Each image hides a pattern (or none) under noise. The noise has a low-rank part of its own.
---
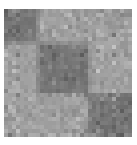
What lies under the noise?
blocks along the diagonal
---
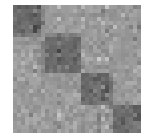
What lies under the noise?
blocks along the diagonal
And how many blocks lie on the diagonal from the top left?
4
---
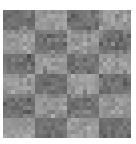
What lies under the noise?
a checkerboard
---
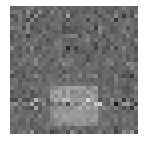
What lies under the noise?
one block
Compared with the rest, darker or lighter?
lighter
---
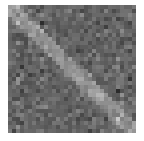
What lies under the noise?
a diagonal band
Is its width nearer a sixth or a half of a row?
a sixth
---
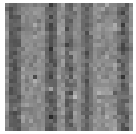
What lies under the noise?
bands of columns
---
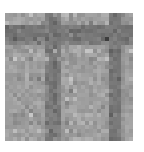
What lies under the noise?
bands of rows crossing bands of columns
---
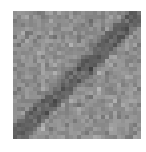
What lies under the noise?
a diagonal band
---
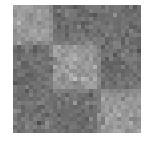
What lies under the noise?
blocks along the diagonal
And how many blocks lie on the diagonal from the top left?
3
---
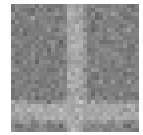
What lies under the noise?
bands of rows crossing bands of columns
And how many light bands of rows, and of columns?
1 and 1
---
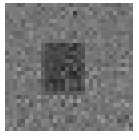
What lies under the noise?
one block
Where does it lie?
centre
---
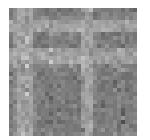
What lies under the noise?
bands of rows crossing bands of columns
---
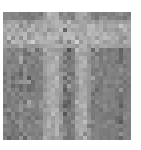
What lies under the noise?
bands of rows crossing bands of columns
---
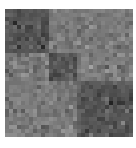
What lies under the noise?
blocks along the diagonal
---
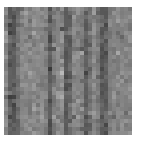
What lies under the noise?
bands of columns
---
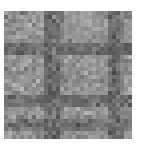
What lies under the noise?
bands of rows crossing bands of columns
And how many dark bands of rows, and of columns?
3 and 2
